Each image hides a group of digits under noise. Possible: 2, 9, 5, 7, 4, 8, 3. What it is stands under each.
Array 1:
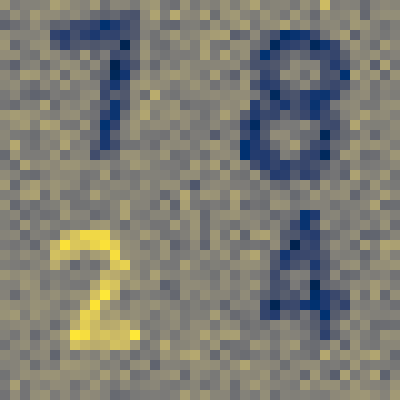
top left: dark 7; top right: dark 8; bottom left: light 2; bottom right: dark 4
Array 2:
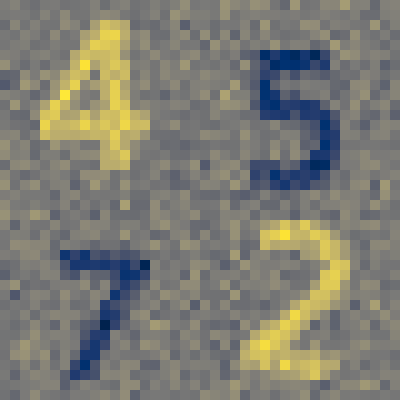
top left: light 4; top right: dark 5; bottom left: dark 7; bottom right: light 2
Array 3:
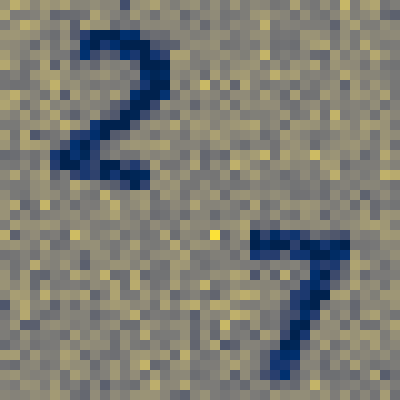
top left: dark 2; bottom right: dark 7
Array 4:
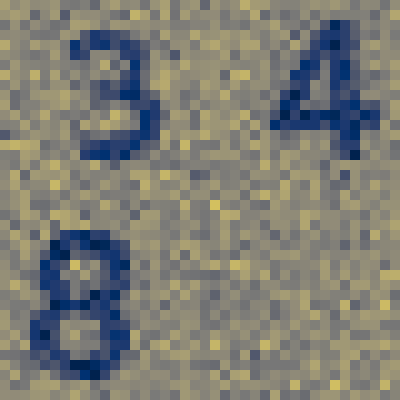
top left: dark 3; top right: dark 4; bottom left: dark 8
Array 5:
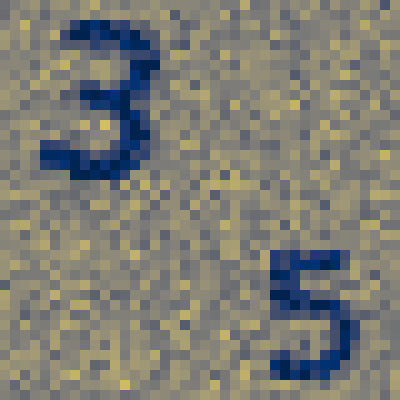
top left: dark 3; bottom right: dark 5
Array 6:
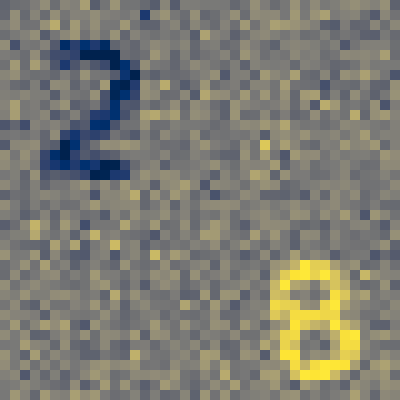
top left: dark 2; bottom right: light 8
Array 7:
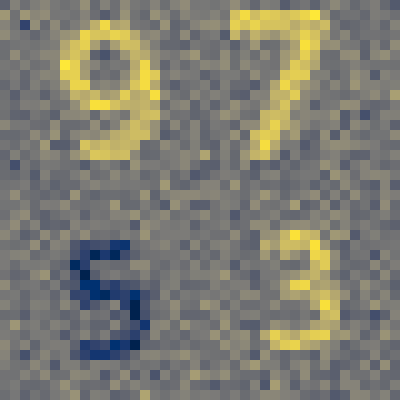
top left: light 9; top right: light 7; bottom left: dark 5; bottom right: light 3
